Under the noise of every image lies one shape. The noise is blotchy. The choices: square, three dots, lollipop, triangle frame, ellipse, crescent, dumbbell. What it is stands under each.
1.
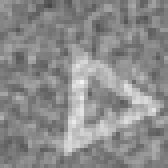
triangle frame
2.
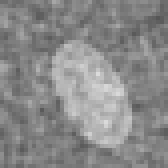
ellipse
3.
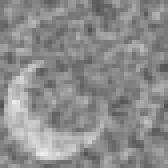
crescent
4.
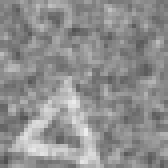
triangle frame
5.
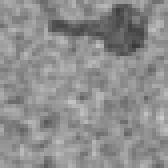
lollipop
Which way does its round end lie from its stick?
right
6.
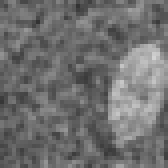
ellipse
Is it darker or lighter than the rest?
lighter
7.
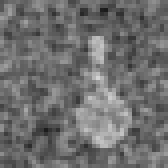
lollipop
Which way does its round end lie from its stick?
down
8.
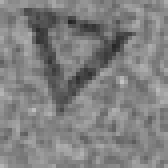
triangle frame
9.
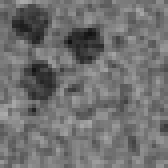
three dots
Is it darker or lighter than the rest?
darker
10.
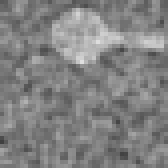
lollipop
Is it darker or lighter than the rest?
lighter
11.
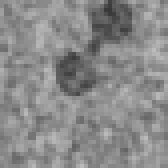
dumbbell
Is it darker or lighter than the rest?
darker
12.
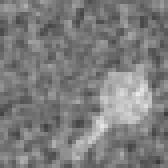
lollipop
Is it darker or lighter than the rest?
lighter
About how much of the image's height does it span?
half
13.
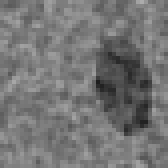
ellipse
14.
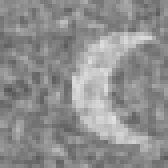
crescent
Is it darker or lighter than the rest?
lighter
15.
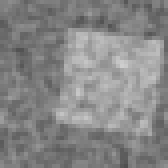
square
